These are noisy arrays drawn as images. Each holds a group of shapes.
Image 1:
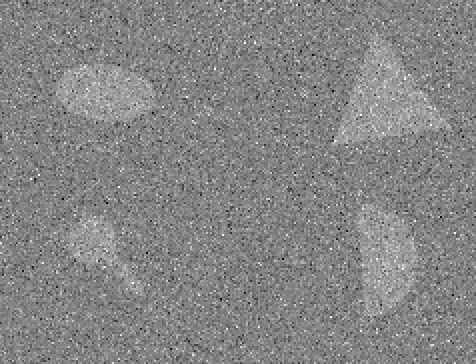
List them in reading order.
top left: ellipse; top right: triangle; bottom left: lollipop; bottom right: half disc
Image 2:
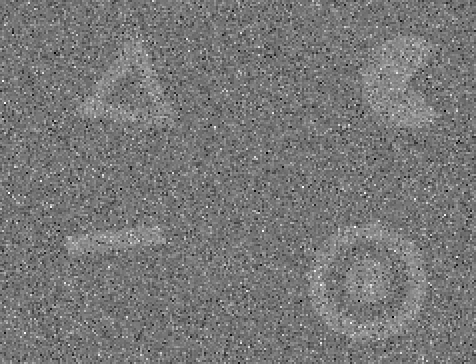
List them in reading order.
top left: triangle frame; top right: disc with a wedge cut out; bottom left: bar; bottom right: bullseye
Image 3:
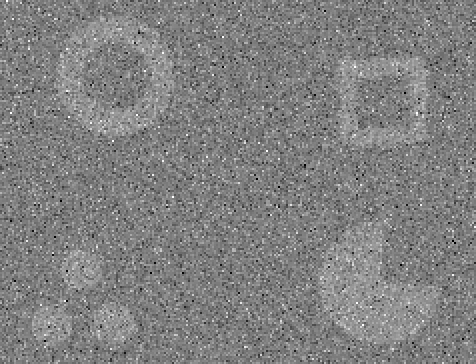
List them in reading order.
top left: ring; top right: square frame; bottom left: three dots; bottom right: disc with a wedge cut out
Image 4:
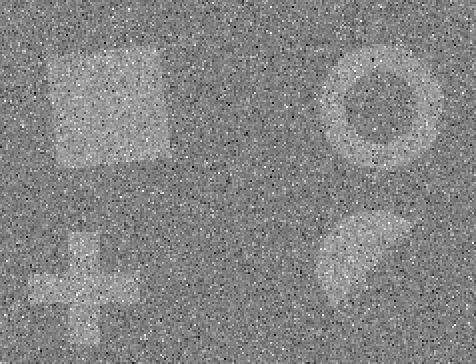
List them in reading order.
top left: square; top right: ring; bottom left: cross; bottom right: half disc
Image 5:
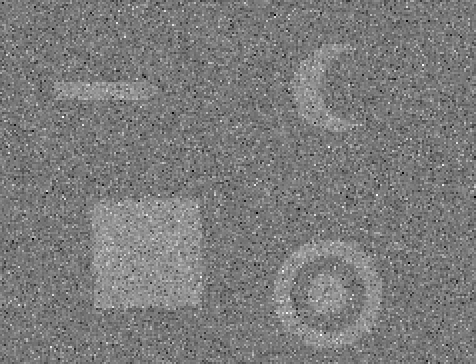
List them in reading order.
top left: bar; top right: crescent; bottom left: square; bottom right: bullseye
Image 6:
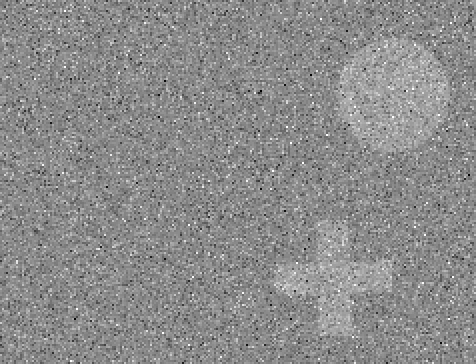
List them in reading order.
top right: disc; bottom right: cross
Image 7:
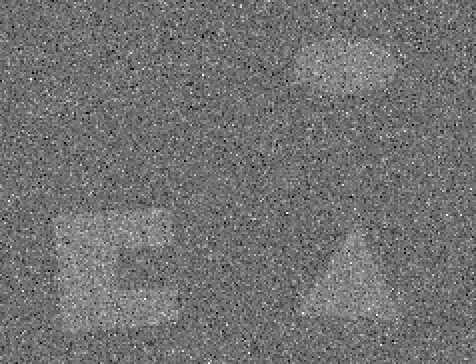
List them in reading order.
top right: ellipse; bottom left: square with a notch; bottom right: triangle
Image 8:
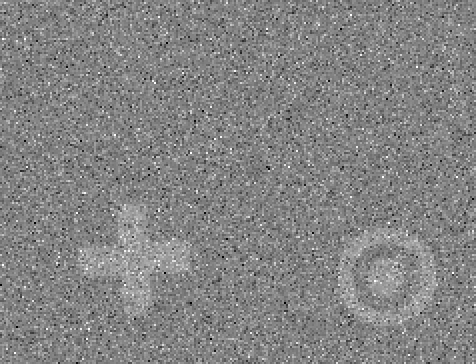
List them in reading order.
bottom left: cross; bottom right: bullseye
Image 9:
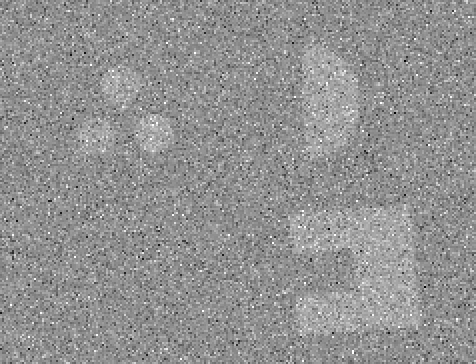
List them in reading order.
top left: three dots; top right: half disc; bottom right: square with a notch
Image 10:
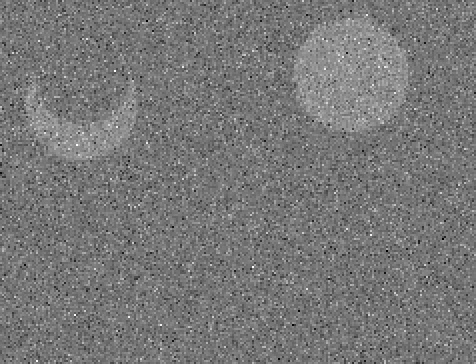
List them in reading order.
top left: crescent; top right: disc
